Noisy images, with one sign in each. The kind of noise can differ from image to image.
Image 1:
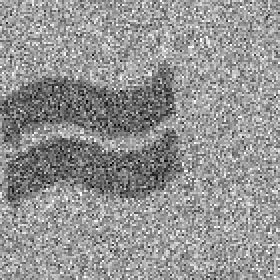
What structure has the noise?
independent entries
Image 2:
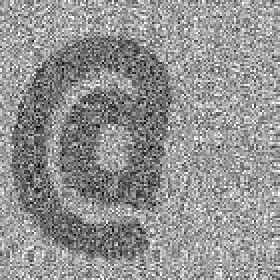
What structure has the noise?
low rank plus noise
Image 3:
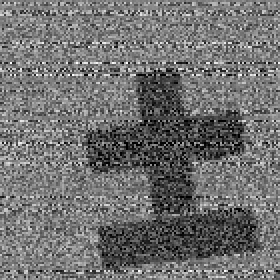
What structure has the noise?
rows of uneven size
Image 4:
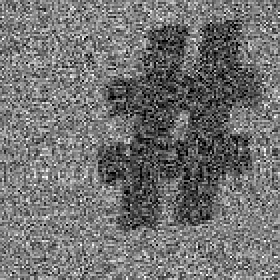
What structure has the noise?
low rank plus noise
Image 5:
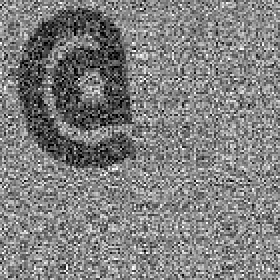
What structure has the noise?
low rank plus noise
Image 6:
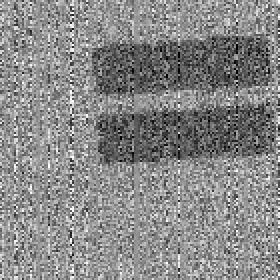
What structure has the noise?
columns of uneven size
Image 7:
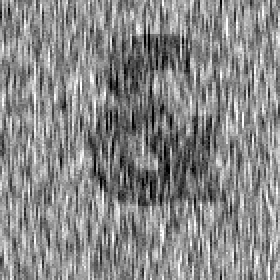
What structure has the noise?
streaked along the columns
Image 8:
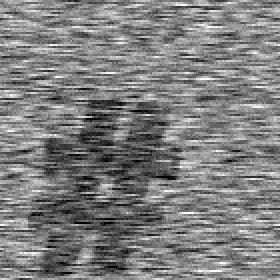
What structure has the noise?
streaked along the rows
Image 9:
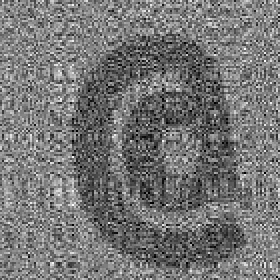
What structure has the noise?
low rank plus noise
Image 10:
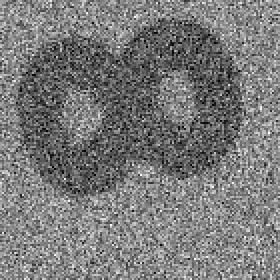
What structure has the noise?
independent entries
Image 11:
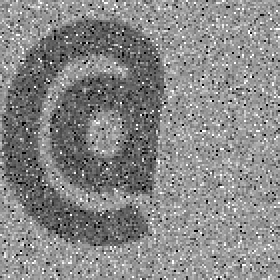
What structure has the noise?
heavy tails
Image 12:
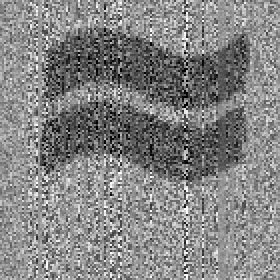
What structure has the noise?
columns of uneven size
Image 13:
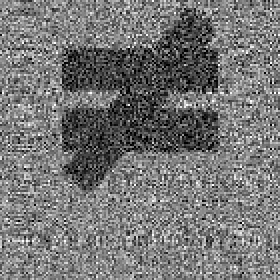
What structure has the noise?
low rank plus noise
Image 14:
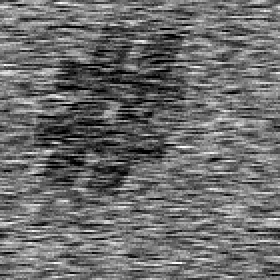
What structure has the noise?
streaked along the rows
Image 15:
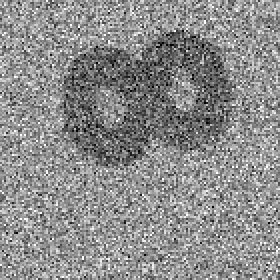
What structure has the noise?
independent entries
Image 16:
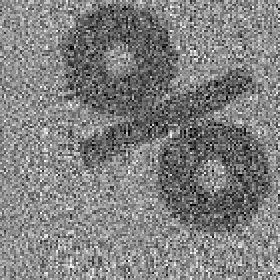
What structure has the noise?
low rank plus noise
